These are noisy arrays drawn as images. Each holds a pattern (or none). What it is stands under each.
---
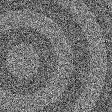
rings round one point
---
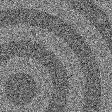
rings round one point
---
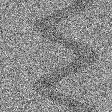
a wavy band
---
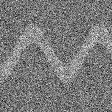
a wavy band
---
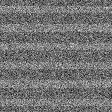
horizontal stripes
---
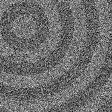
rings round one point
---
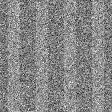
vertical stripes
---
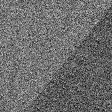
a sharp edge
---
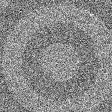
rings round one point
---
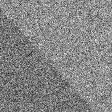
a sharp edge
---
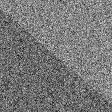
a sharp edge
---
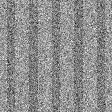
vertical stripes
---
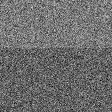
a sharp edge
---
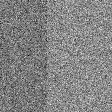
a sharp edge
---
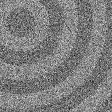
rings round one point
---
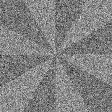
spokes from one point
